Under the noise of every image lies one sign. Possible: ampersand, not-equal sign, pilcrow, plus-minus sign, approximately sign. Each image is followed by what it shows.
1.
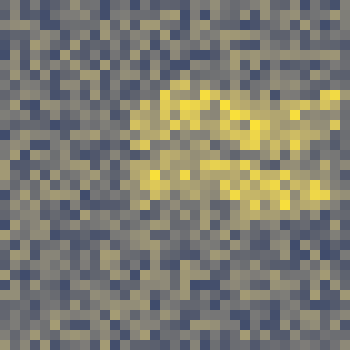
approximately sign
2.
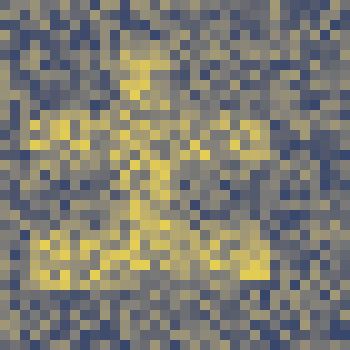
plus-minus sign
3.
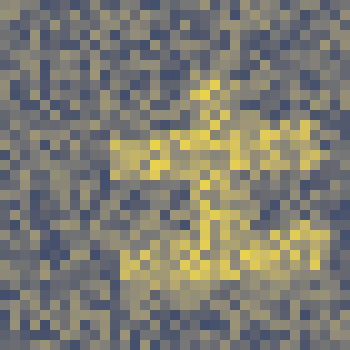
plus-minus sign
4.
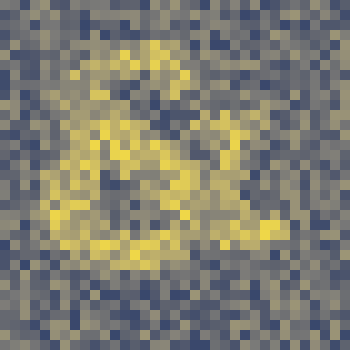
ampersand
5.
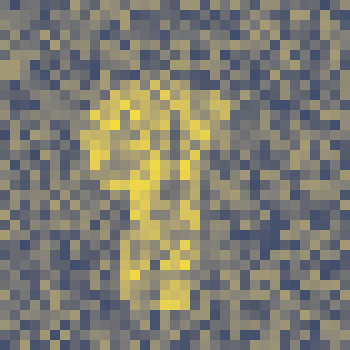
pilcrow
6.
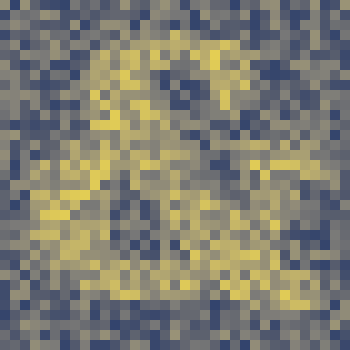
ampersand
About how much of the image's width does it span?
nearly all
